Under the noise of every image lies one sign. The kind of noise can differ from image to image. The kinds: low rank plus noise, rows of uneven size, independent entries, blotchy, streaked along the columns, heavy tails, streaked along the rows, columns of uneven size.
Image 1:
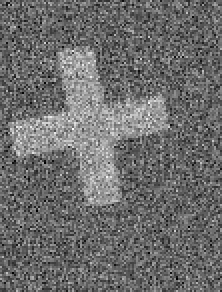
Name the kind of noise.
low rank plus noise
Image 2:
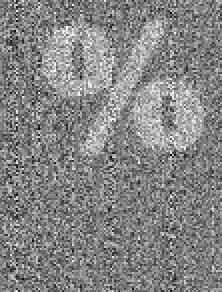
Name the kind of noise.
columns of uneven size
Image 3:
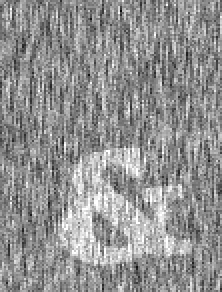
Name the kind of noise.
streaked along the columns
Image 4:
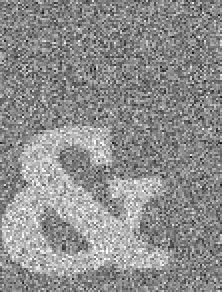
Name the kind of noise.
low rank plus noise
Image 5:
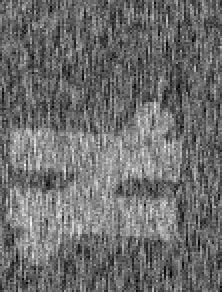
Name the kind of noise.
streaked along the columns
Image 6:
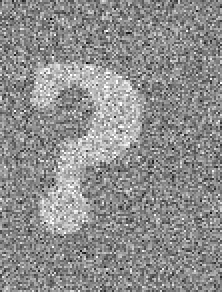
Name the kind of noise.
low rank plus noise
